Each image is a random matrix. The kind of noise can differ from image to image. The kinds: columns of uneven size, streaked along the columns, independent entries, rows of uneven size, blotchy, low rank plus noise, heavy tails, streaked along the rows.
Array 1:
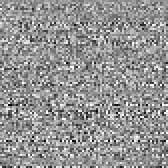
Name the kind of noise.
rows of uneven size
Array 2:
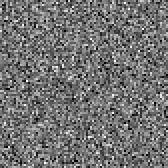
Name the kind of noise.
independent entries
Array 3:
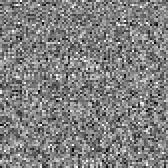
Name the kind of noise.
low rank plus noise
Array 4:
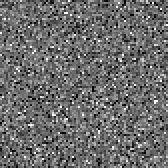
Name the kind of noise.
heavy tails
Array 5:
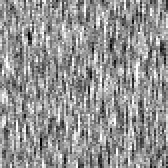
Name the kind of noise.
streaked along the columns
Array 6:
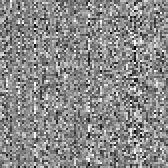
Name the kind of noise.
columns of uneven size
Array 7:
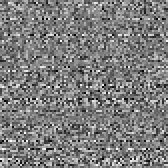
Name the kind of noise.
rows of uneven size
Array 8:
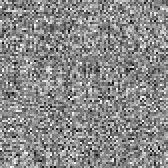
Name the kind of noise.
low rank plus noise
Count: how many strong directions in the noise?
five to eight
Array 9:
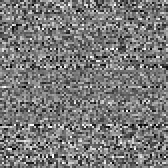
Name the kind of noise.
rows of uneven size
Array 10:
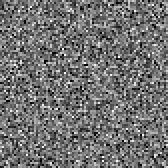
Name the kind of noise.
independent entries
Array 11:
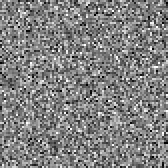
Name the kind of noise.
independent entries
